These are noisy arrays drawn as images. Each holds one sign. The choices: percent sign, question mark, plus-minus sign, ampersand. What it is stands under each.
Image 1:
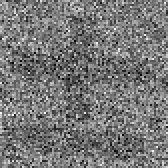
plus-minus sign
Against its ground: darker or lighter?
darker
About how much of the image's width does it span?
nearly all
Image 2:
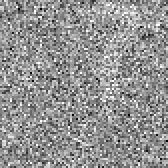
question mark
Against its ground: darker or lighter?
lighter
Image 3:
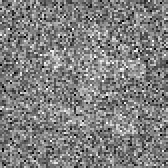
plus-minus sign
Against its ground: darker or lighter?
lighter
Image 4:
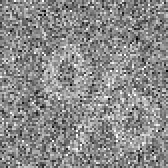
percent sign
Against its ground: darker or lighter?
lighter
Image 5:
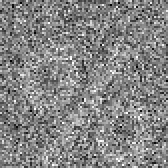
percent sign
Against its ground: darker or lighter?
lighter
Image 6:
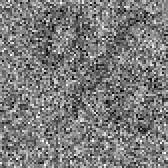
percent sign
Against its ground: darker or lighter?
darker
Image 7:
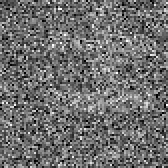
plus-minus sign
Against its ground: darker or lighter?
lighter
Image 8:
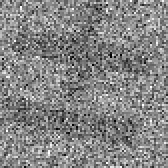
plus-minus sign
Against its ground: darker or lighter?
darker
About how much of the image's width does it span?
nearly all
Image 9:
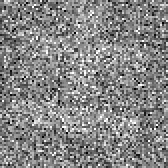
plus-minus sign
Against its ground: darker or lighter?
lighter
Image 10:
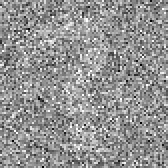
question mark
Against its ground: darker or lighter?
lighter
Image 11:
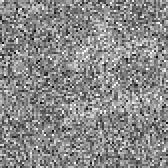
plus-minus sign
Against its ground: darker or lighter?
lighter
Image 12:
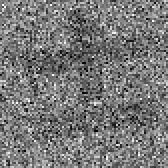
plus-minus sign
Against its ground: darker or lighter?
darker
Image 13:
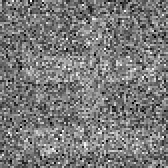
plus-minus sign
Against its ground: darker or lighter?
lighter
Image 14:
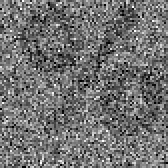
percent sign
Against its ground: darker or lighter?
darker
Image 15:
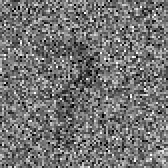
question mark
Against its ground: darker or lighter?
darker
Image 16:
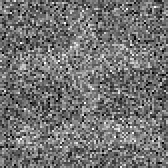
plus-minus sign
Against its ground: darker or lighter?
lighter
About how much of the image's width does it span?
nearly all
